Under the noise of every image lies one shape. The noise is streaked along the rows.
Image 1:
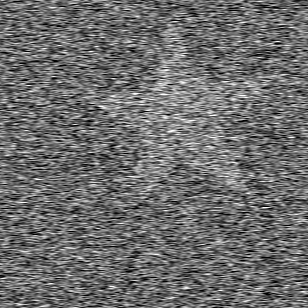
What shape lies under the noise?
star
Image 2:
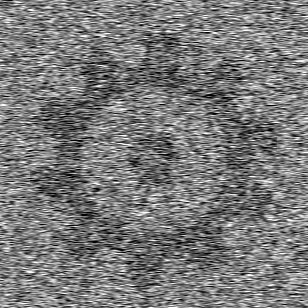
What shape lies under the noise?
gear
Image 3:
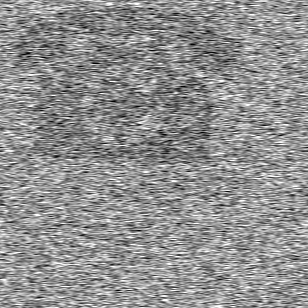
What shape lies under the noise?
telephone
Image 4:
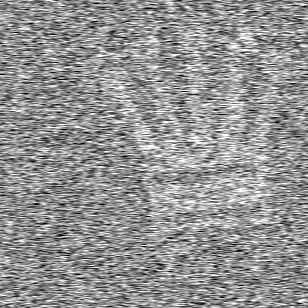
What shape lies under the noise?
chess queen
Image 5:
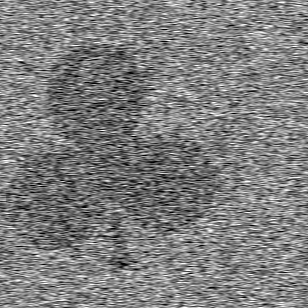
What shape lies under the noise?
club
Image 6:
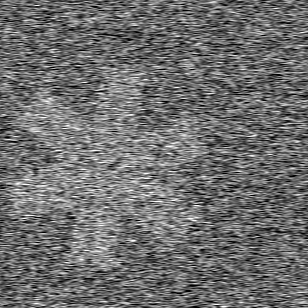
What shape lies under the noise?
asterisk
